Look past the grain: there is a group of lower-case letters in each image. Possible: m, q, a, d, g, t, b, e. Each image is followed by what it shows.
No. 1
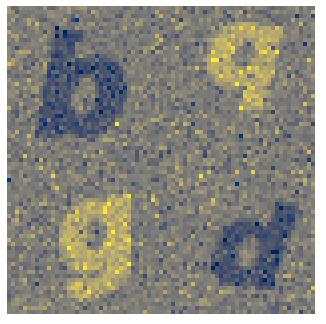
top left: dark b; top right: light q; bottom left: light g; bottom right: dark d
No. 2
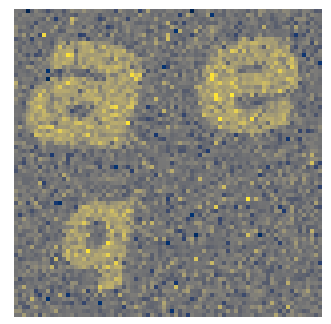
top left: light a; top right: light e; bottom left: light q
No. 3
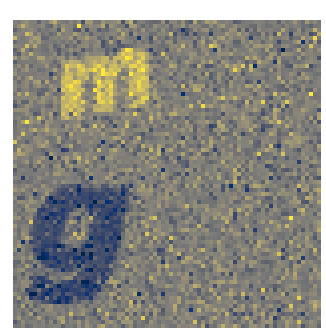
top left: light m; bottom left: dark g
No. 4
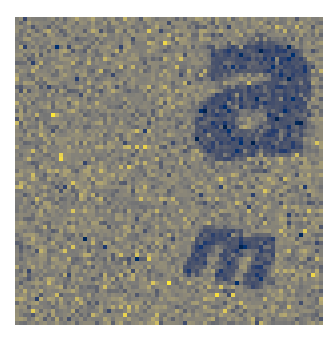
top right: dark a; bottom right: dark m
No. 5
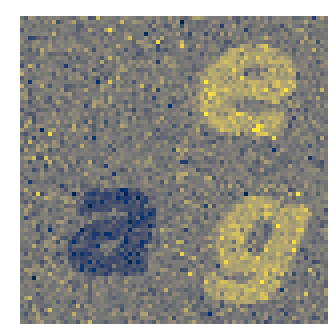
top right: light e; bottom left: dark a; bottom right: light g
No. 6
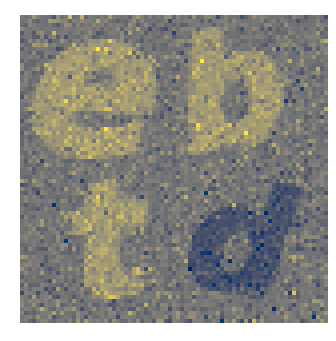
top left: light e; top right: light b; bottom left: light t; bottom right: dark d
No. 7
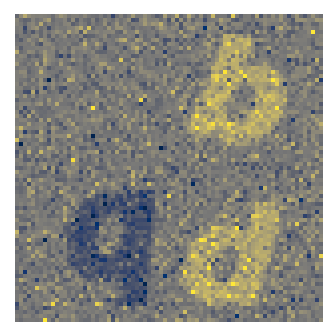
top right: light b; bottom left: dark q; bottom right: light d
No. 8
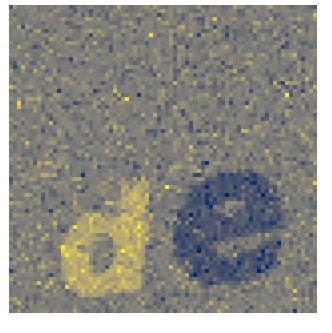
bottom left: light d; bottom right: dark e
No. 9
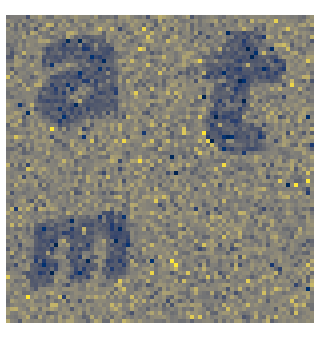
top left: dark a; top right: dark t; bottom left: dark m
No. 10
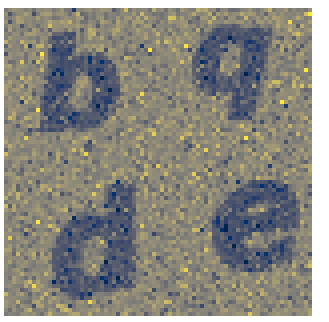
top left: dark b; top right: dark q; bottom left: dark d; bottom right: dark e
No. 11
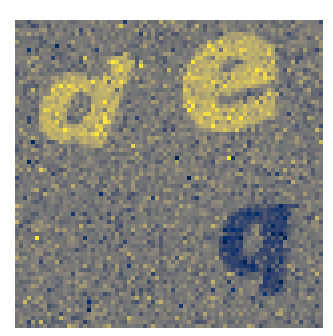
top left: light d; top right: light e; bottom right: dark q
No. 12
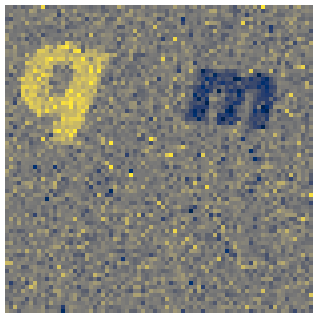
top left: light q; top right: dark m
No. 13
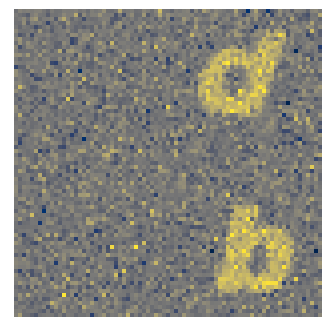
top right: light d; bottom right: light b
